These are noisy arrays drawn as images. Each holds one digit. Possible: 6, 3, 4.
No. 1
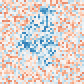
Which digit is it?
4
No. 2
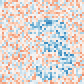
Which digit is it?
3
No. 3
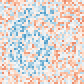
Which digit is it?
6
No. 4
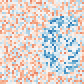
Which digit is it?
6
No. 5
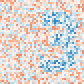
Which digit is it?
3
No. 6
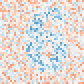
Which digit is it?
6
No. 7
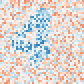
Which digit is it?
4
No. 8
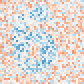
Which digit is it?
6
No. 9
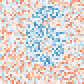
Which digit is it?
6
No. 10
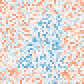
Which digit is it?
4
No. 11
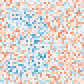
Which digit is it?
3
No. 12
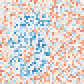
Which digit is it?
6
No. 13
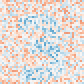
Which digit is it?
3
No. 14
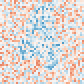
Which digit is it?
4
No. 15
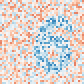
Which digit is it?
6
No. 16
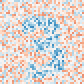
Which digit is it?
3
